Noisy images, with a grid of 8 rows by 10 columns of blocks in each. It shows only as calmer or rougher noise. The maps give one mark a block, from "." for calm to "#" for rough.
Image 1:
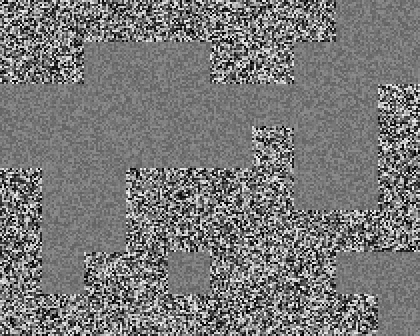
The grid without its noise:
# # # # # # # # . .
# # . . . # # . . .
. . . . . . . . . #
. . . . . . # . . #
# . . # # # # . . #
# . . # # # # # # #
# . # # . # # # . .
# # # # # # # # # .
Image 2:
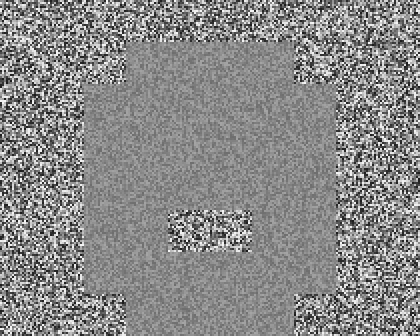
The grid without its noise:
# # # # # # # # # #
# # # . . . . # # #
# # . . . . . . # #
# # . . . . . . # #
# # . . . . . . # #
# # . . # # . . # #
# # . . . . . . # #
# # # . . . . # # #
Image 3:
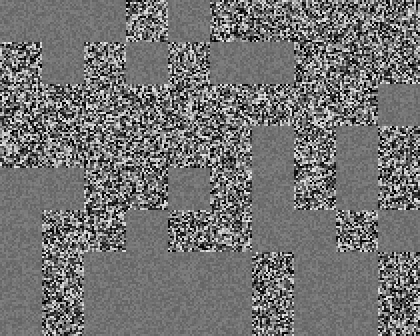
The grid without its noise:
. . . # . # # # # #
# . # . # . . # # #
# # # # # # # # # .
# # # # # # . # . #
. . # # . # . # . #
. # # . # # . . # .
. # . . . . # . . #
. # . . . . # . . #
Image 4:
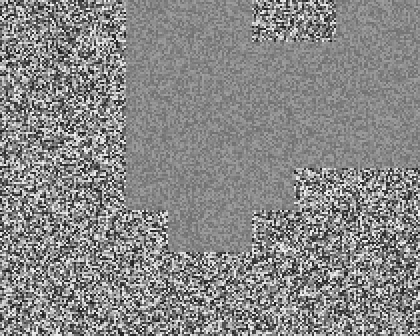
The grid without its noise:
# # # . . . # # . .
# # # . . . . . . .
# # # . . . . . . .
# # # . . . . . . .
# # # . . . . # # #
# # # # . . # # # #
# # # # # # # # # #
# # # # # # # # # #
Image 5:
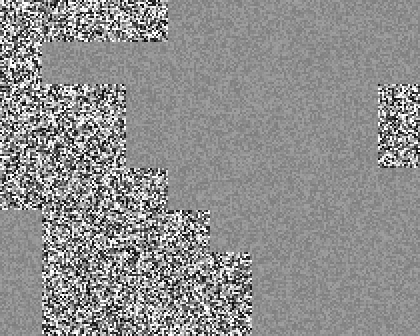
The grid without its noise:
# # # # . . . . . .
# . . . . . . . . .
# # # . . . . . . #
# # # . . . . . . #
# # # # . . . . . .
. # # # # . . . . .
. # # # # # . . . .
. # # # # # . . . .
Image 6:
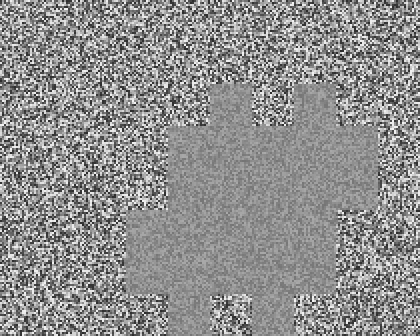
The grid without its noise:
# # # # # # # # # #
# # # # # # # # # #
# # # # # . # . # #
# # # # . . . . . #
# # # # . . . . . #
# # # . . . . . # #
# # # . . . . . # #
# # # # . # . # # #
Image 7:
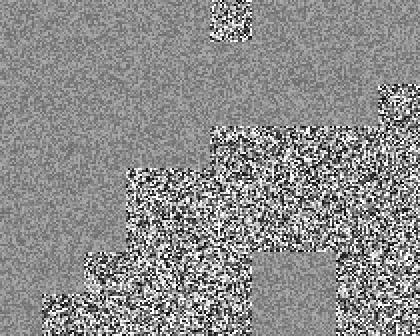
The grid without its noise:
. . . . . # . . . .
. . . . . . . . . .
. . . . . . . . . #
. . . . . # # # # #
. . . # # # # # # #
. . . # # # # # # #
. . # # # # . . # #
. # # # # # . . # #
